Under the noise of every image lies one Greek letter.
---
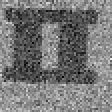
pi
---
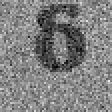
delta
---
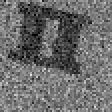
pi
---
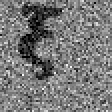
xi
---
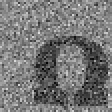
omega
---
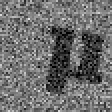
mu
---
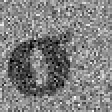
sigma
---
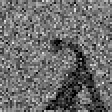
lambda
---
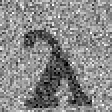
lambda
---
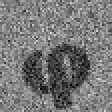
phi
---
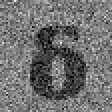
delta
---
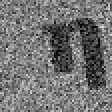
eta
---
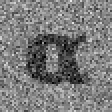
alpha
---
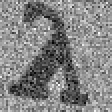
lambda
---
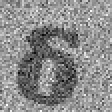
delta
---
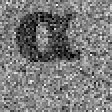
alpha
